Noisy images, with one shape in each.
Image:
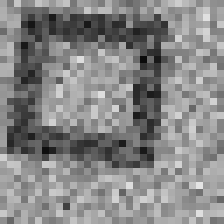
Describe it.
dark square frame
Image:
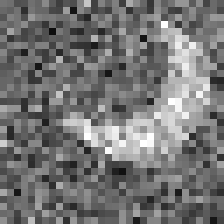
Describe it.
light crescent
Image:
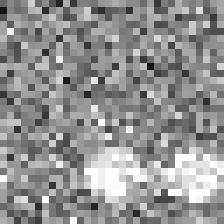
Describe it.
light dumbbell
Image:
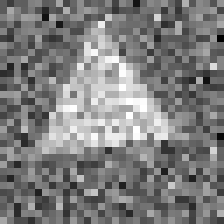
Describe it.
light triangle
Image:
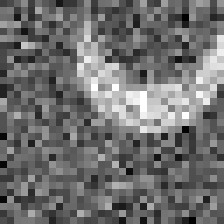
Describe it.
light crescent
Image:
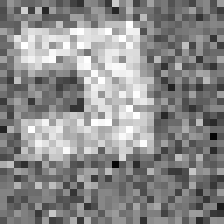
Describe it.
light square with a notch
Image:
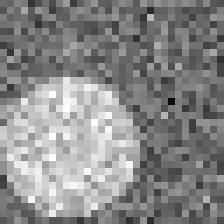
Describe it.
light disc
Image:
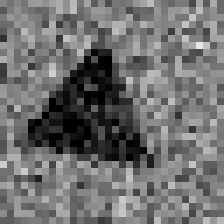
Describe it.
dark triangle
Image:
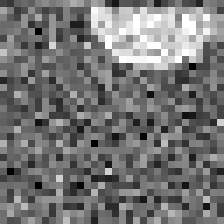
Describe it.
light half disc
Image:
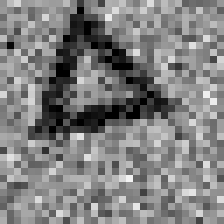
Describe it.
dark triangle frame
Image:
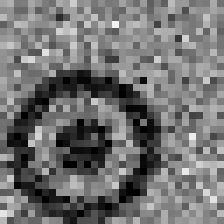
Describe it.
dark bullseye
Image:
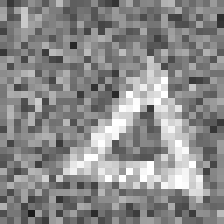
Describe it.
light triangle frame
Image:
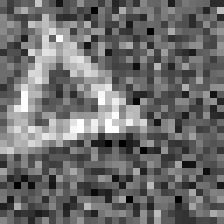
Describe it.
light triangle frame
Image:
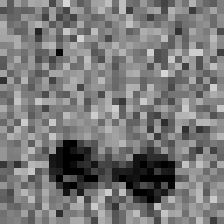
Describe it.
dark dumbbell
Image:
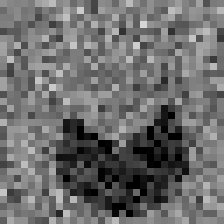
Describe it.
dark disc with a wedge cut out
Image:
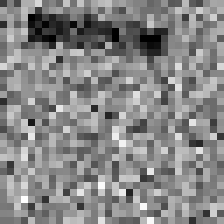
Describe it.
dark bar
